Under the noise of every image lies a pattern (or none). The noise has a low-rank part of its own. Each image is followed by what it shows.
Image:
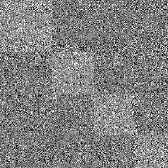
blocks along the diagonal
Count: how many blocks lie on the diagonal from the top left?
4
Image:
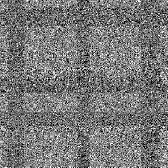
bands of rows crossing bands of columns
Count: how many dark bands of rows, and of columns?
3 and 3
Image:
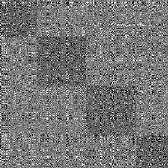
blocks along the diagonal
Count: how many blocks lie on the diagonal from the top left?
4
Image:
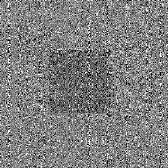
one block
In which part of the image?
centre
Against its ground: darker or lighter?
darker
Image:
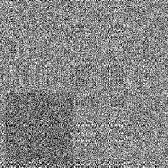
one block
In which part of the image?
bottom left
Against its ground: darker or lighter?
darker
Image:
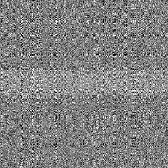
one band of rows
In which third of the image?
middle
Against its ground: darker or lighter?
lighter
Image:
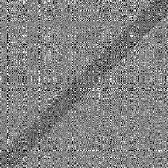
a diagonal band
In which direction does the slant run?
bottom left to top right
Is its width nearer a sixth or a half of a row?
a sixth
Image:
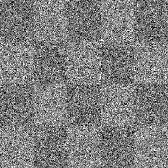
a checkerboard
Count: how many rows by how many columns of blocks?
4 by 5
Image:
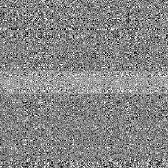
one band of rows
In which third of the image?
middle
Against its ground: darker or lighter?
lighter
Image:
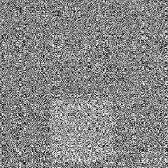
one block
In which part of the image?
bottom middle
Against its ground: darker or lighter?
lighter
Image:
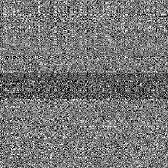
one band of rows
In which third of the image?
middle
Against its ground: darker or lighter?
darker
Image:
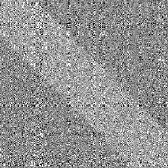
a diagonal band
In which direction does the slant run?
top left to bottom right
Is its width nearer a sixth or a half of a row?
a half
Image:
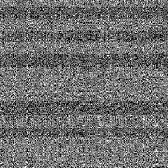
bands of rows
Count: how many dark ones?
5
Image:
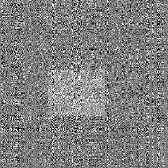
one block
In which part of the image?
centre
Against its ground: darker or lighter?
lighter
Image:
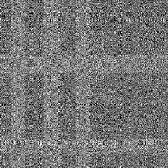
bands of rows crossing bands of columns
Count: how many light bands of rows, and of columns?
2 and 3
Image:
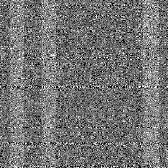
bands of columns
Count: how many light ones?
3
